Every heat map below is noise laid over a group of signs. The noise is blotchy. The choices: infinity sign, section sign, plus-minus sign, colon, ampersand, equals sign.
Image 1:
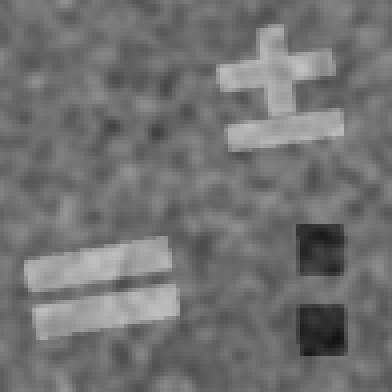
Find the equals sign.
bottom left
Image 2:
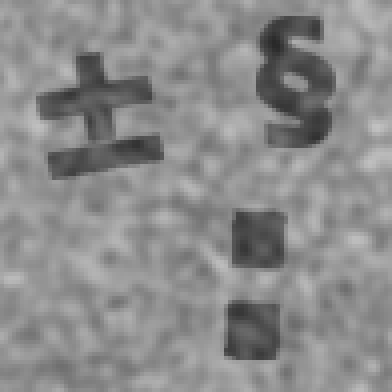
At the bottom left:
nothing
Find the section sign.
top right
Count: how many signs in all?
3
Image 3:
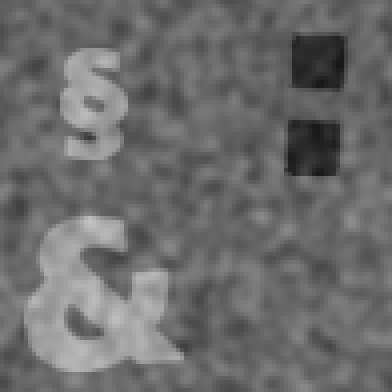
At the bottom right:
nothing
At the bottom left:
ampersand
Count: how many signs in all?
3
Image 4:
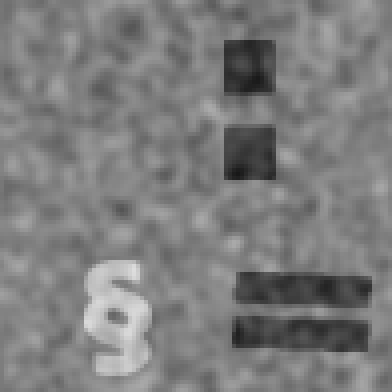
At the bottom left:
section sign
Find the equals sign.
bottom right
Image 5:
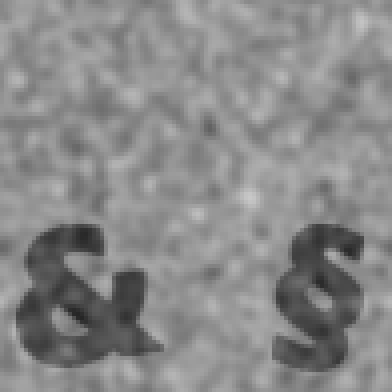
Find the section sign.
bottom right
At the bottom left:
ampersand
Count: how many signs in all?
2
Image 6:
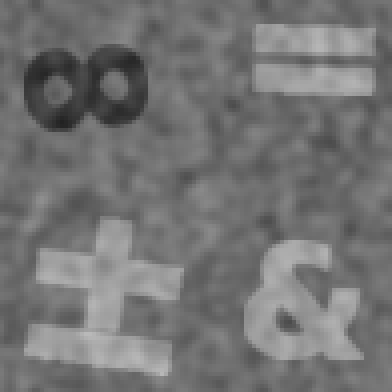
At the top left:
infinity sign
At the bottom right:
ampersand
